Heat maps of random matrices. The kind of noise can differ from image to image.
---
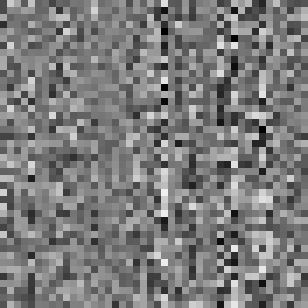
columns of uneven size
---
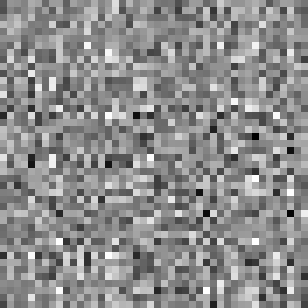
low rank plus noise
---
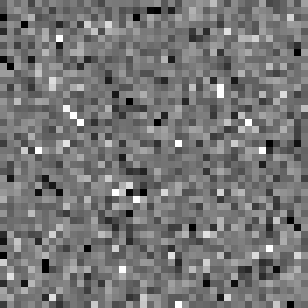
heavy tails
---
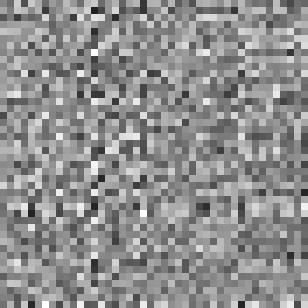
low rank plus noise
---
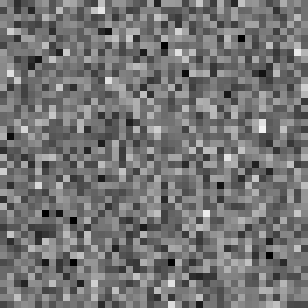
independent entries
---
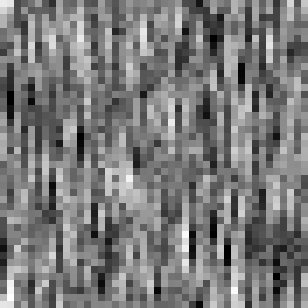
streaked along the columns
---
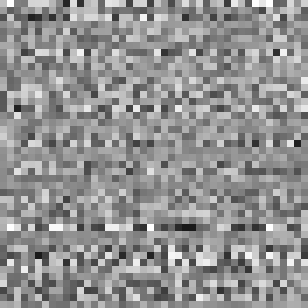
rows of uneven size
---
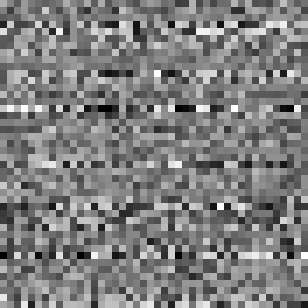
rows of uneven size
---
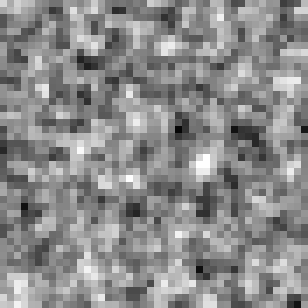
blotchy
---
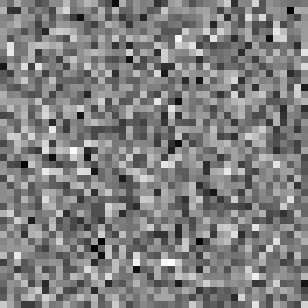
independent entries
